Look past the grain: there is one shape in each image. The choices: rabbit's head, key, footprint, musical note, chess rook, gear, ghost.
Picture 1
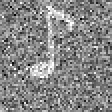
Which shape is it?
musical note
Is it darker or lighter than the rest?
lighter
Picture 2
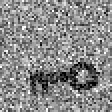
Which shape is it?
key
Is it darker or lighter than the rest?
darker
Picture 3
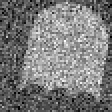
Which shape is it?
ghost
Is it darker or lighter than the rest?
lighter
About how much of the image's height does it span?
nearly all
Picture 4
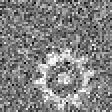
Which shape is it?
gear
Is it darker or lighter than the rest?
lighter
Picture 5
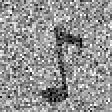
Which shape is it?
musical note
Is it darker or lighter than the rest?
darker
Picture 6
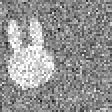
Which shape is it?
rabbit's head
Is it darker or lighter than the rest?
lighter
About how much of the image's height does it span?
two thirds
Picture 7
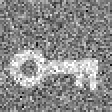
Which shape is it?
key
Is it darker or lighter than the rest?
lighter
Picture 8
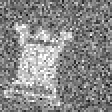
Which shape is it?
chess rook
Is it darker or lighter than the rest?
lighter
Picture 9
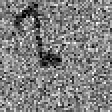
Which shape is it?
musical note
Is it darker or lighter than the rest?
darker
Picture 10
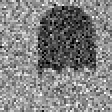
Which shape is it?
ghost
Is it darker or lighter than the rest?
darker
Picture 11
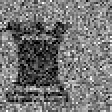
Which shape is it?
chess rook
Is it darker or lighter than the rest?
darker
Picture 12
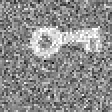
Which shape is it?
key
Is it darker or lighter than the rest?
lighter
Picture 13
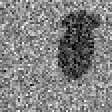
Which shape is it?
footprint
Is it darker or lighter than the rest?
darker
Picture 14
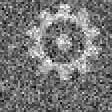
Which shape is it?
gear
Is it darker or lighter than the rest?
lighter
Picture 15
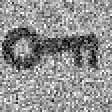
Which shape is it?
key
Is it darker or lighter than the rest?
darker
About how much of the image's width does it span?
nearly all
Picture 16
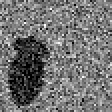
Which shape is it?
footprint
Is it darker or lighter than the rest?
darker
